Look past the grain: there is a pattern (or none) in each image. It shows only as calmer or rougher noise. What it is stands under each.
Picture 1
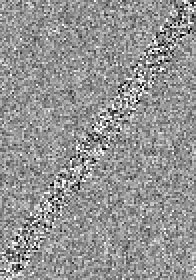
a diagonal band
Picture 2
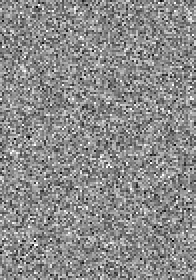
only noise
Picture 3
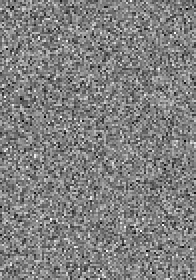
only noise
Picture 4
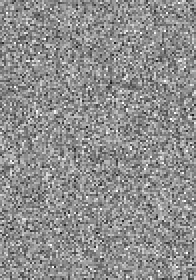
only noise
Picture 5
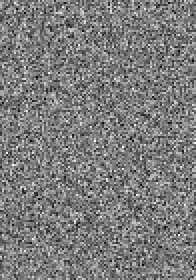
only noise
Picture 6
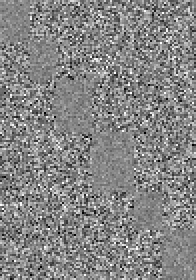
blocks along the diagonal
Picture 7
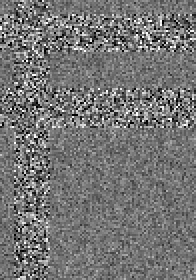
bands of rows crossing bands of columns
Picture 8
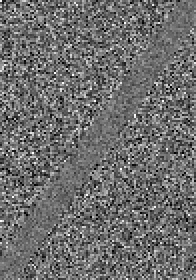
a diagonal band
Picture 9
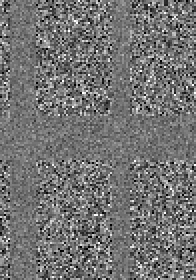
bands of rows crossing bands of columns
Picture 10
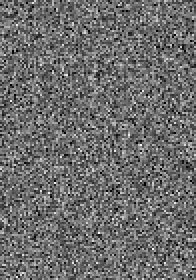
only noise
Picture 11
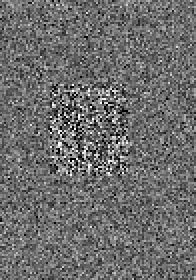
one block
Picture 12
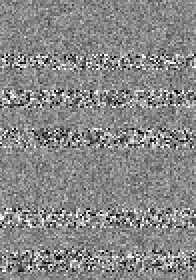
bands of rows
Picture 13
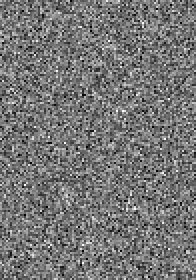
only noise
